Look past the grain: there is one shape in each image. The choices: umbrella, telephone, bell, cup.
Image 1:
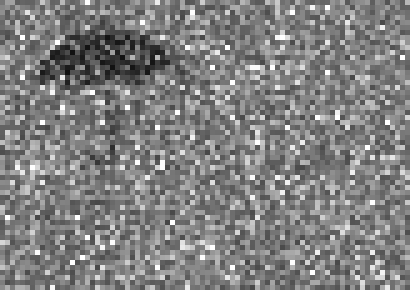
umbrella
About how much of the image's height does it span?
half
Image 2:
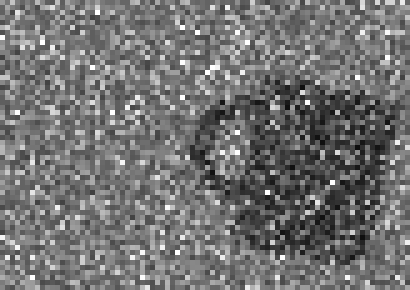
cup
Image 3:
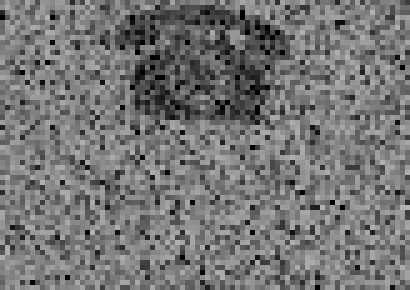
telephone
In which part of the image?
top middle
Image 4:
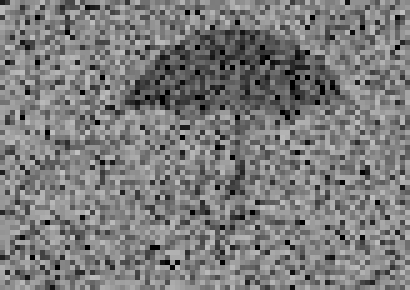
umbrella
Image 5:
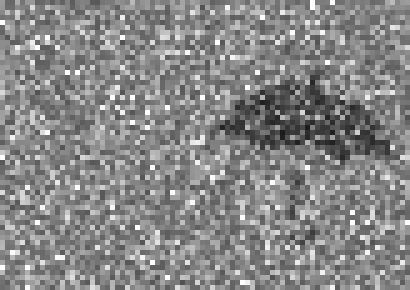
umbrella
